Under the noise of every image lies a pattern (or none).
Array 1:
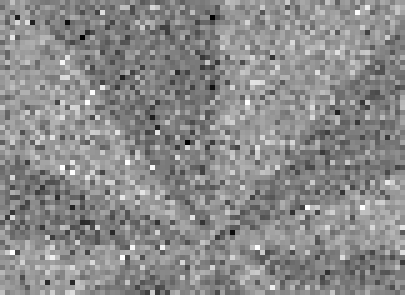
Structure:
spokes from one point
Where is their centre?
bottom middle
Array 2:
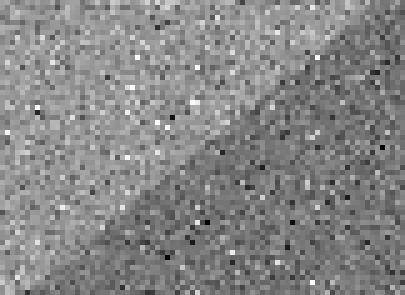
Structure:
a sharp edge
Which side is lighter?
top left
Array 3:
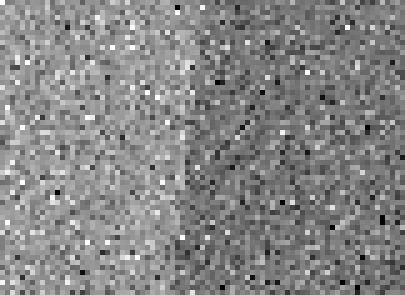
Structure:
a sharp edge
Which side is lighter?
left
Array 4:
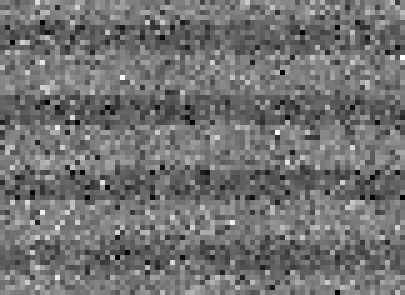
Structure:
horizontal stripes
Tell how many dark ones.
4
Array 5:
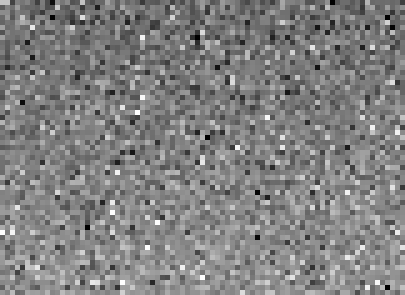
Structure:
a smooth slope
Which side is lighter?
bottom
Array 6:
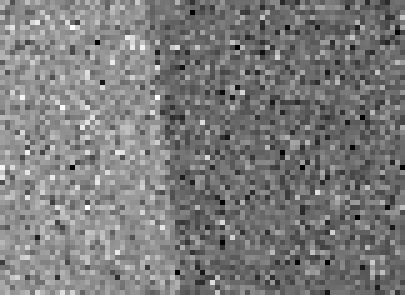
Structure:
a sharp edge
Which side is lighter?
left
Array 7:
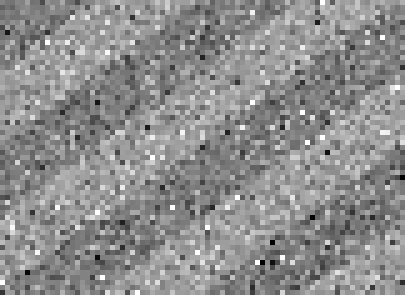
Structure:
diagonal stripes
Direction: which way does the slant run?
bottom left to top right
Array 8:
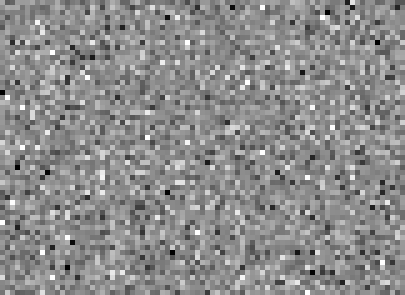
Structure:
only noise
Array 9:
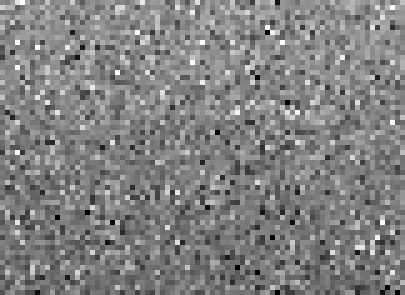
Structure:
a smooth slope
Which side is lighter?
top
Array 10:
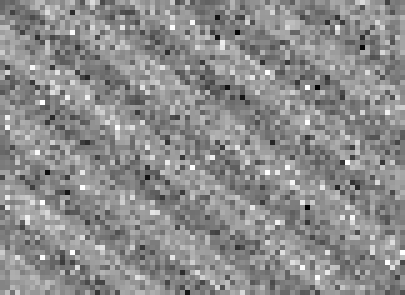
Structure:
diagonal stripes
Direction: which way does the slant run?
top left to bottom right
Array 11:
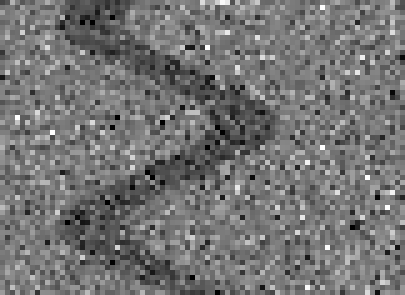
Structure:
a wavy band
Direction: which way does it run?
top to bottom
